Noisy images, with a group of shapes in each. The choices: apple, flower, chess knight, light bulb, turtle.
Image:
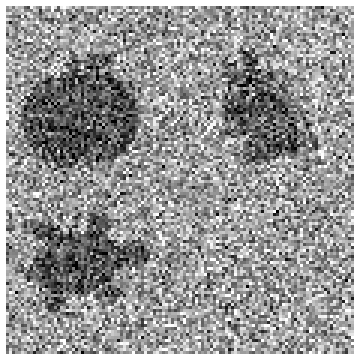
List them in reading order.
top left: apple; top right: chess knight; bottom left: turtle
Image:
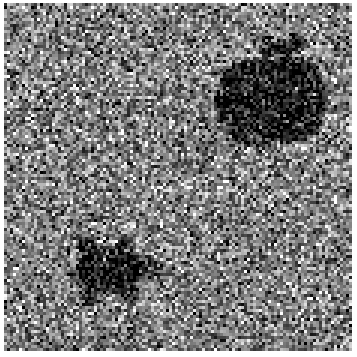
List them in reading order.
top right: apple; bottom left: turtle
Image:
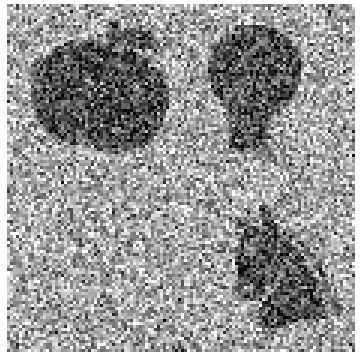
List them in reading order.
top left: apple; top right: light bulb; bottom right: chess knight
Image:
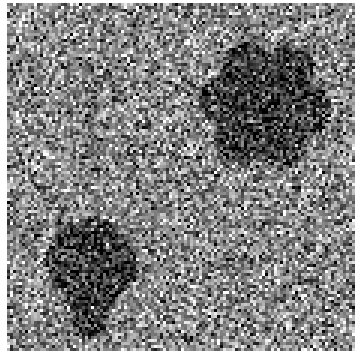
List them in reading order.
top right: flower; bottom left: light bulb
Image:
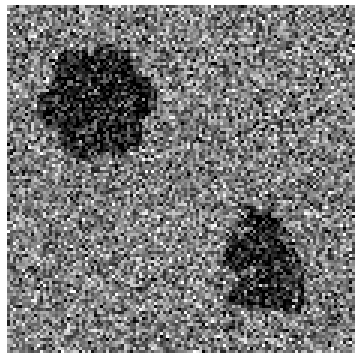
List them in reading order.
top left: flower; bottom right: chess knight
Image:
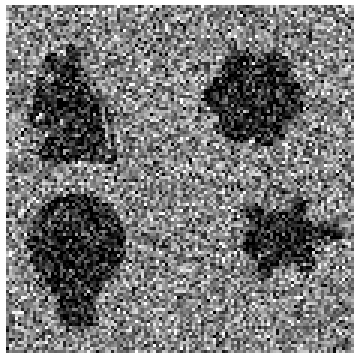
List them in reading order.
top left: chess knight; top right: flower; bottom left: light bulb; bottom right: turtle
